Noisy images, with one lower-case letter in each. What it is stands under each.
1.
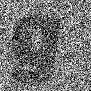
g
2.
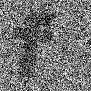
f
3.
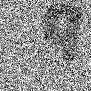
q
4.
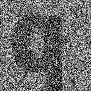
q
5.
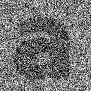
a
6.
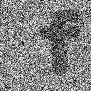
f
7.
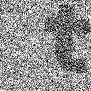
t
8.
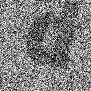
d
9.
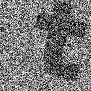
t
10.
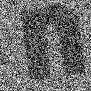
n
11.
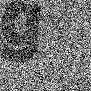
g
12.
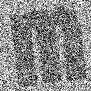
m
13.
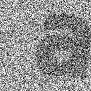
a
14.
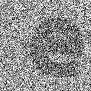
e
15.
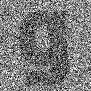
g
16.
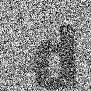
d
